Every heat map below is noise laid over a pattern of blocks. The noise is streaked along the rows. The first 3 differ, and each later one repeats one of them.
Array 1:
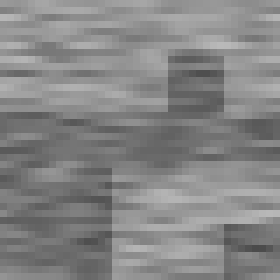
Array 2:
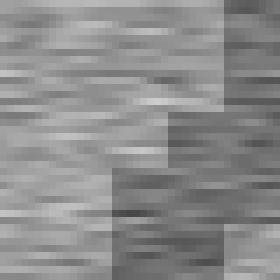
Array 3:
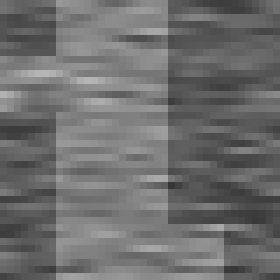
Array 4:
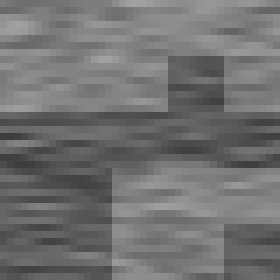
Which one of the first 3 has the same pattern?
1
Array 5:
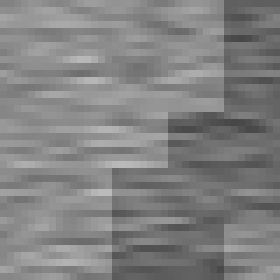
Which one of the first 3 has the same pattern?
2
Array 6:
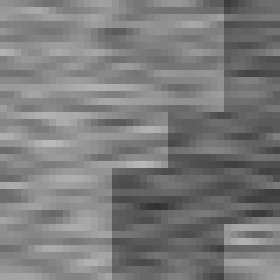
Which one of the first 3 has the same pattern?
2
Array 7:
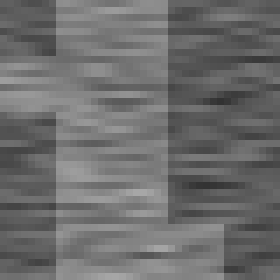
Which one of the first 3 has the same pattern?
3
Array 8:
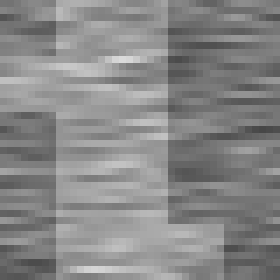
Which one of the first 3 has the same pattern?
3
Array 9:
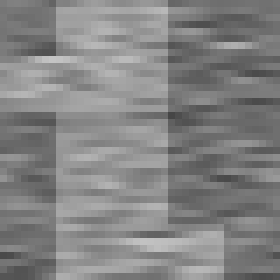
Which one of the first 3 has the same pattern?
3
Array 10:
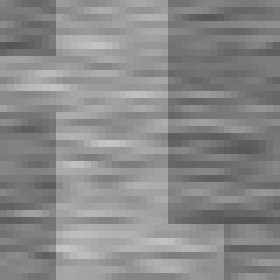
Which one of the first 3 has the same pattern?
3
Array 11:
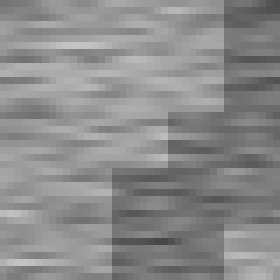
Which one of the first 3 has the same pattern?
2
